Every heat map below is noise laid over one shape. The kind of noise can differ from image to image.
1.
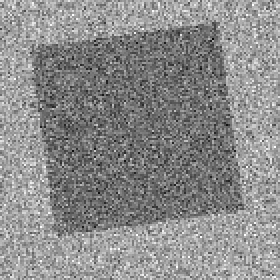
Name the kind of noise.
low rank plus noise
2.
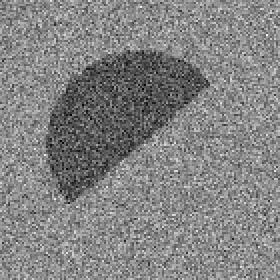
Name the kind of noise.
independent entries
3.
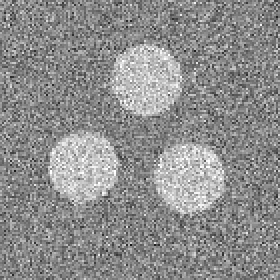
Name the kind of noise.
low rank plus noise
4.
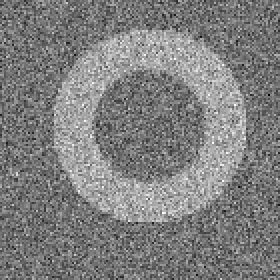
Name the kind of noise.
independent entries
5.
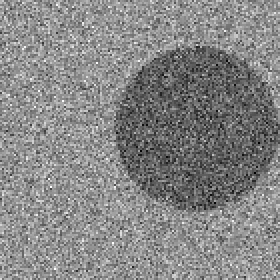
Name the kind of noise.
independent entries
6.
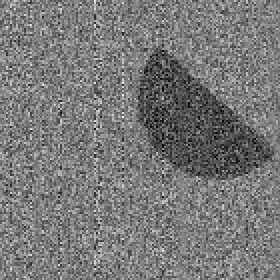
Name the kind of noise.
columns of uneven size
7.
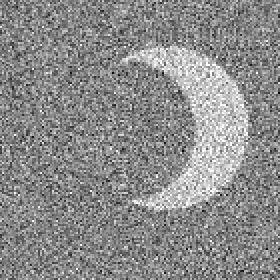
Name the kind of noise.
low rank plus noise
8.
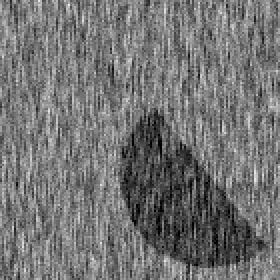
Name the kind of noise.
streaked along the columns
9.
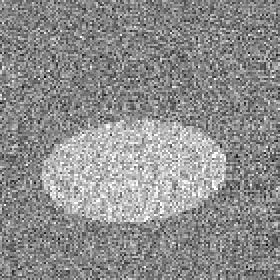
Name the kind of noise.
low rank plus noise
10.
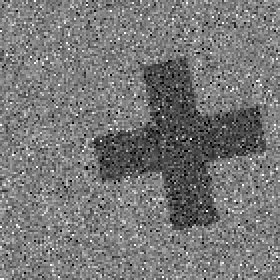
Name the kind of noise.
heavy tails
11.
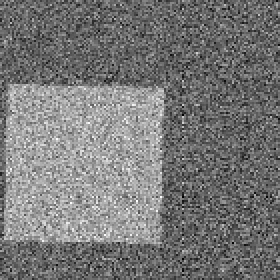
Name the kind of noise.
low rank plus noise
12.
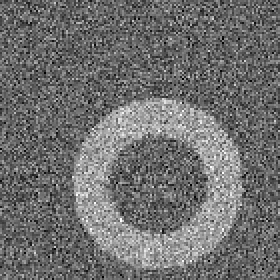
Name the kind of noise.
low rank plus noise
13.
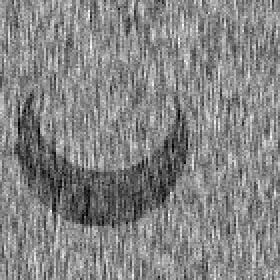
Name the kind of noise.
streaked along the columns
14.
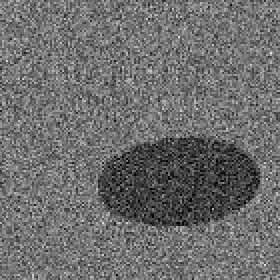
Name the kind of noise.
low rank plus noise
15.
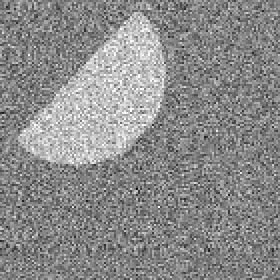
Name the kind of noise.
low rank plus noise
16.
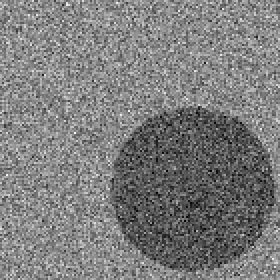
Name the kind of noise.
independent entries
